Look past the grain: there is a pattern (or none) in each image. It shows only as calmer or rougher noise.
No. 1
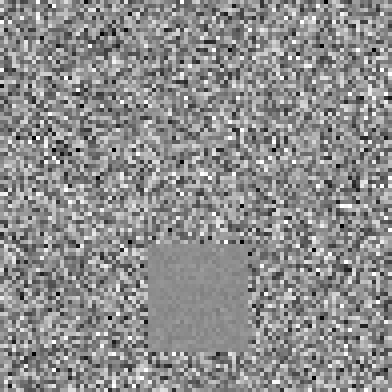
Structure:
one block
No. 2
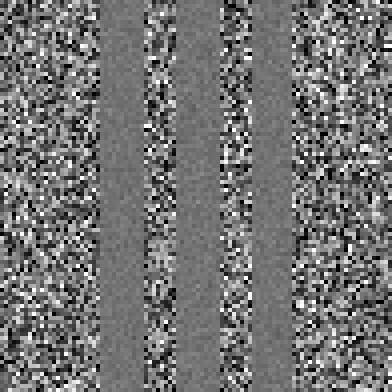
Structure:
bands of columns
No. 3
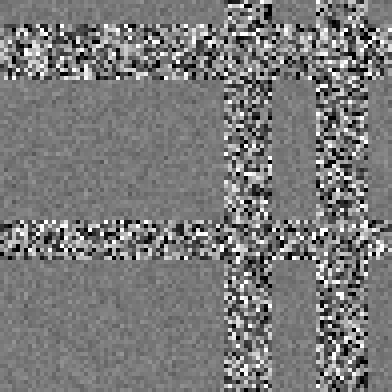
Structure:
bands of rows crossing bands of columns
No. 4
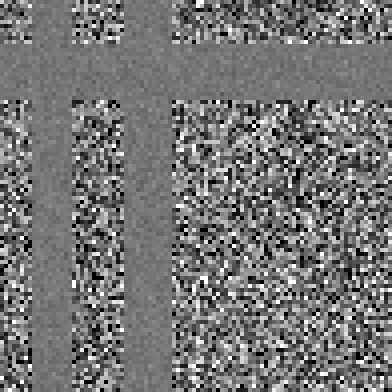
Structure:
bands of rows crossing bands of columns
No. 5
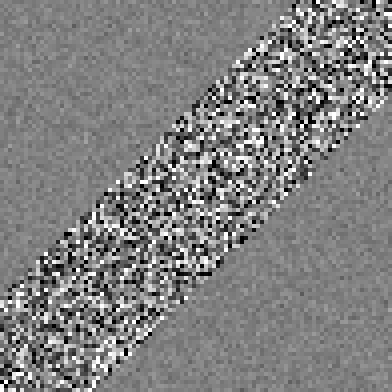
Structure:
a diagonal band
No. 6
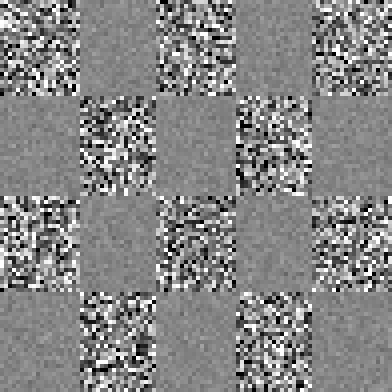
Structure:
a checkerboard
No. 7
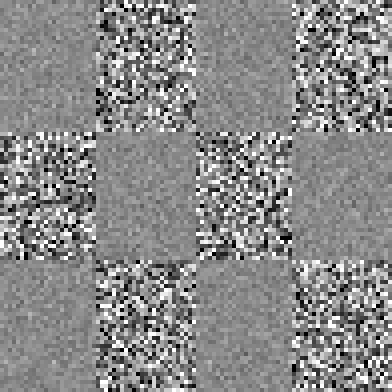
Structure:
a checkerboard
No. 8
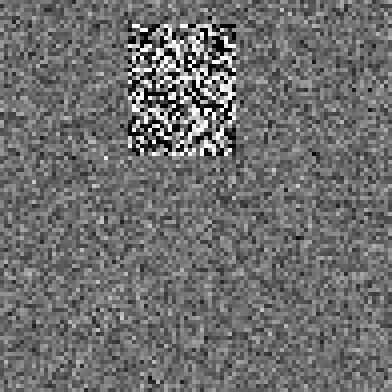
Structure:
one block
